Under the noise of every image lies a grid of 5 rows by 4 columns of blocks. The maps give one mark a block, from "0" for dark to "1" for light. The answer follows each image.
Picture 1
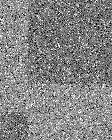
1 0 0 0
1 0 0 0
1 0 0 0
1 1 1 1
0 1 1 1
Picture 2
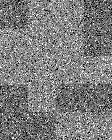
0 1 1 0
1 1 1 0
1 1 1 1
0 1 0 0
0 0 1 1
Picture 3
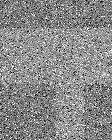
0 0 0 0
1 1 1 1
1 1 1 1
0 0 1 0
0 0 1 0
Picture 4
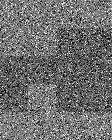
1 1 1 1
1 1 0 0
0 0 0 0
0 1 0 0
1 1 1 1
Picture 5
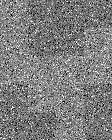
1 0 0 0
1 0 0 1
1 1 1 1
0 1 1 0
0 0 1 0
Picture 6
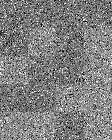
0 0 0 0
0 1 0 1
1 0 0 1
0 0 1 1
1 1 0 1
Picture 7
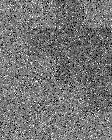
1 1 0 1
1 0 0 0
1 1 0 0
1 1 1 0
1 1 1 1
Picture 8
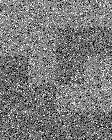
1 1 1 1
1 1 0 0
0 1 0 1
0 0 1 1
0 0 0 0
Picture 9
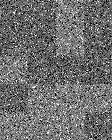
0 0 1 0
0 0 1 0
1 0 0 0
0 1 1 1
1 1 1 0
